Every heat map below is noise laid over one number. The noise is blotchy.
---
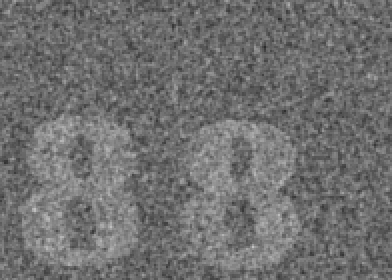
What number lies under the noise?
88
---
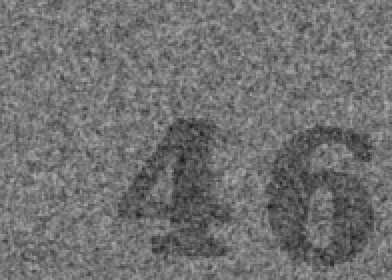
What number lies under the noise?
46
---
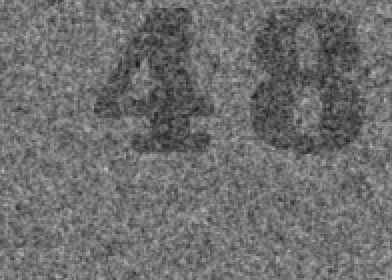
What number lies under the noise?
48
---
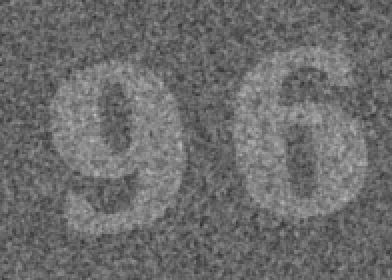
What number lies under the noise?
96
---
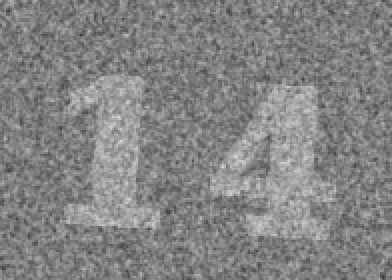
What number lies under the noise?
14
